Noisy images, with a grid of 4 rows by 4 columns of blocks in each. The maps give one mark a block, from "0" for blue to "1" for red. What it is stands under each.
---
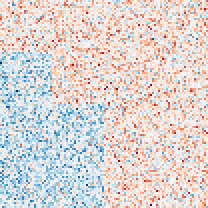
1111
0111
0011
0011
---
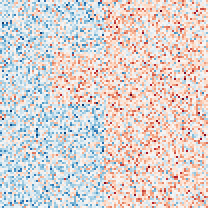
0011
0111
0011
0011
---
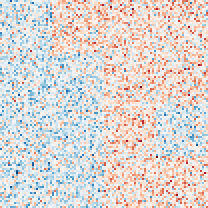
0111
0011
0010
0011
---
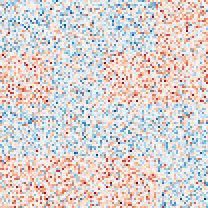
0001
1011
0000
1110
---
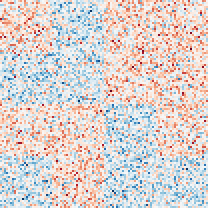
1011
0011
1101
0100
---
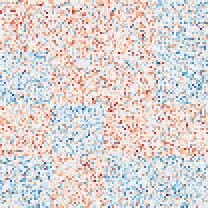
1110
0110
1011
0100
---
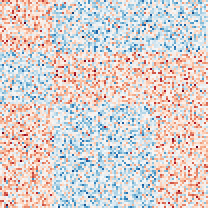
1000
0111
1001
1001
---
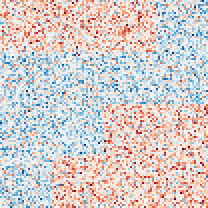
1110
0000
0011
0111
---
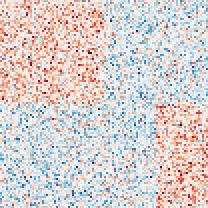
1100
1100
0001
0001
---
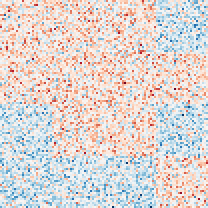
1110
1111
0110
0001
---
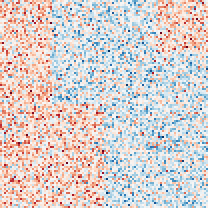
1001
1000
1100
1100
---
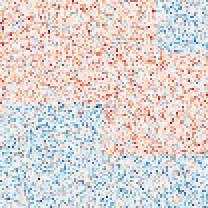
1110
1111
0011
0000
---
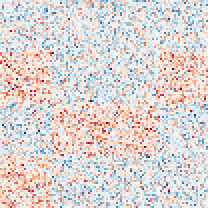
0000
1001
0110
1000
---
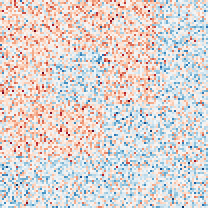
1110
1010
1100
0000
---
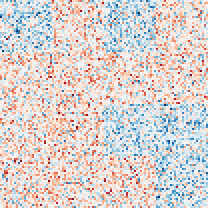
0101
1111
1100
1110
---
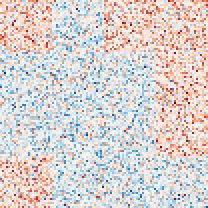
1011
0001
0001
1000
